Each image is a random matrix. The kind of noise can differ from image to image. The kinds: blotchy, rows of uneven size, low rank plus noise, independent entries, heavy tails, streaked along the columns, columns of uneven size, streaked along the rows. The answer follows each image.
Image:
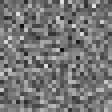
independent entries
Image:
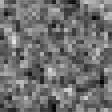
blotchy
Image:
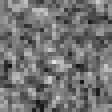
blotchy
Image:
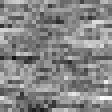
streaked along the rows
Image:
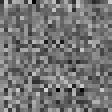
low rank plus noise
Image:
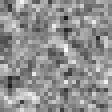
blotchy
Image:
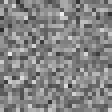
independent entries
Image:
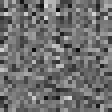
low rank plus noise
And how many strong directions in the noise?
two
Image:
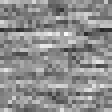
streaked along the rows
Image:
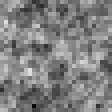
blotchy
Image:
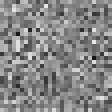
low rank plus noise
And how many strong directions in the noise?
two
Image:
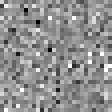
heavy tails
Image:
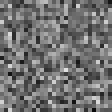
low rank plus noise
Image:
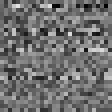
rows of uneven size
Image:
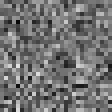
low rank plus noise
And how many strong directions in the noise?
one
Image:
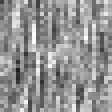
streaked along the columns
